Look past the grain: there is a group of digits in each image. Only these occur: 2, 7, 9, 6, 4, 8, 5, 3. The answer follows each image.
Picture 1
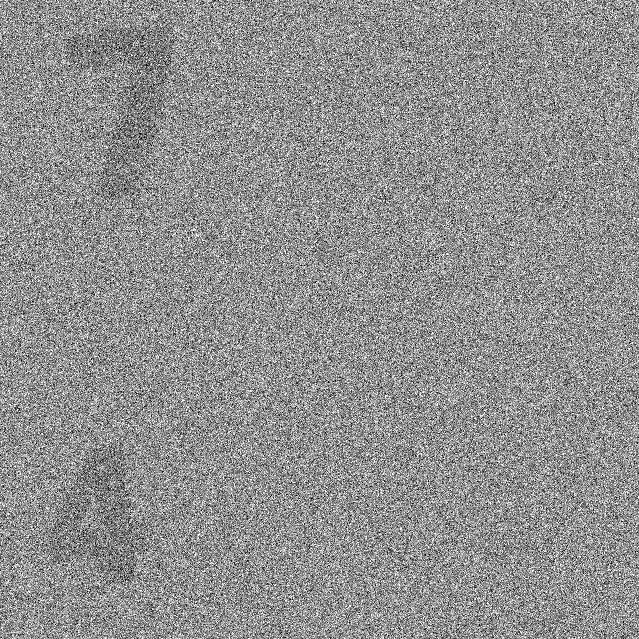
top left: 7; bottom left: 4
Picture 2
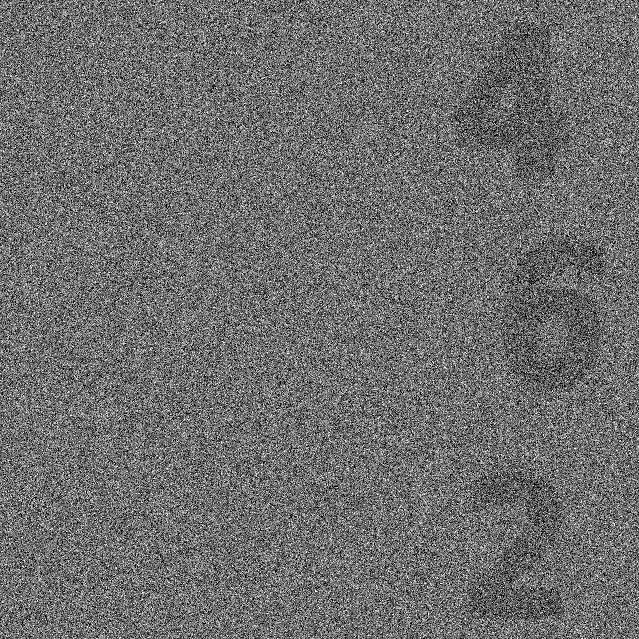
top right: 4; middle right: 6; bottom right: 2
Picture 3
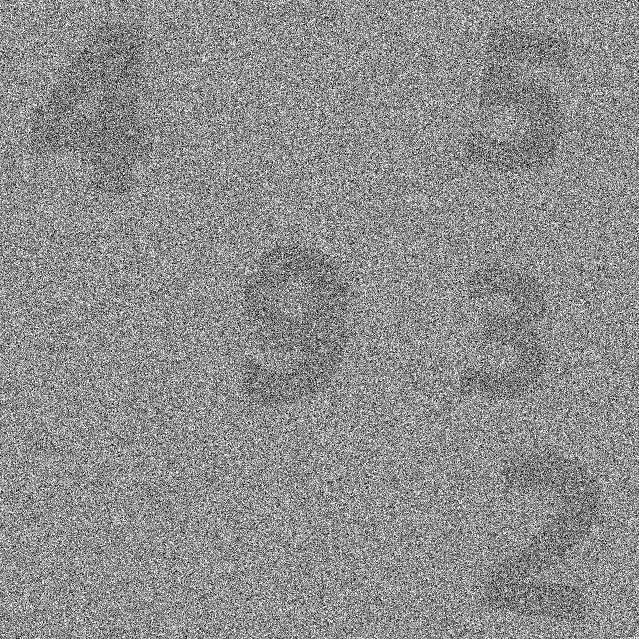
top left: 4; top right: 5; centre: 9; middle right: 3; bottom right: 2
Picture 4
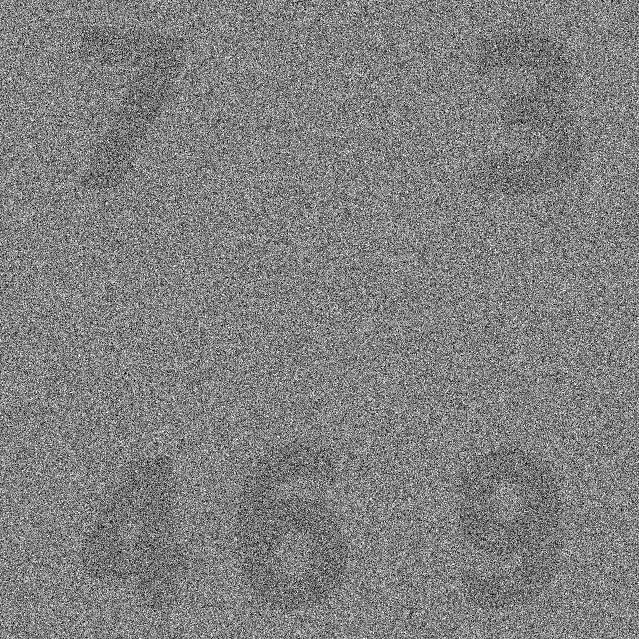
top left: 7; top right: 3; bottom left: 4; bottom middle: 6; bottom right: 9
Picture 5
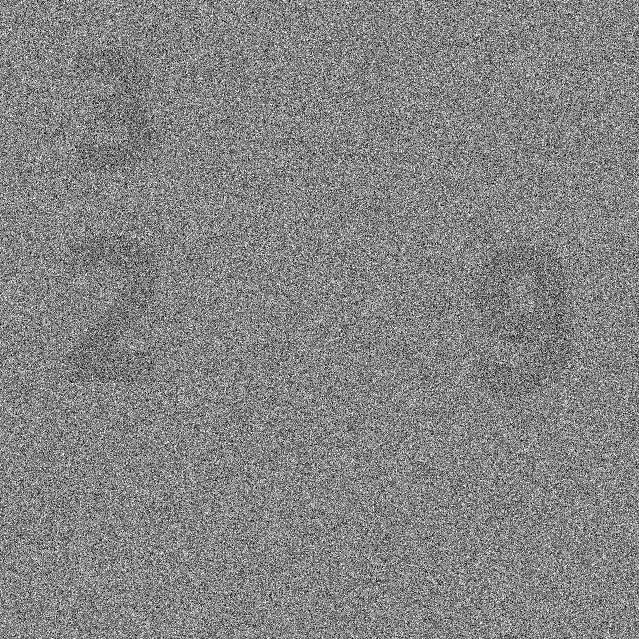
top left: 3; middle left: 2; middle right: 9
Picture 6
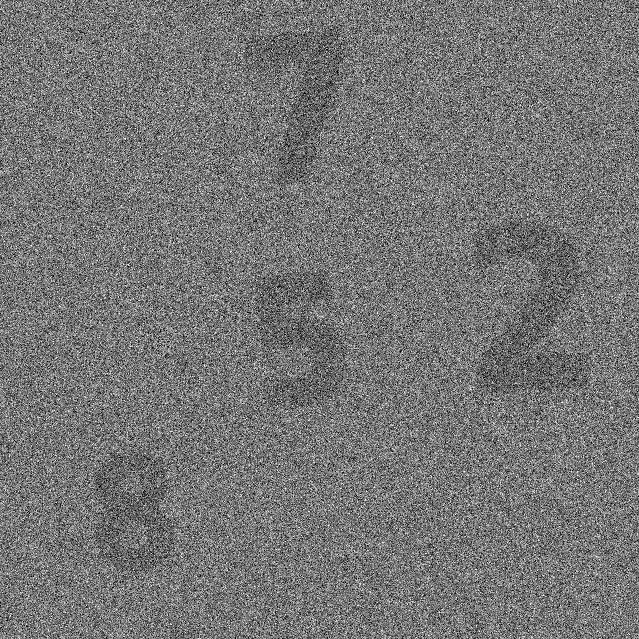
top middle: 7; centre: 5; middle right: 2; bottom left: 8
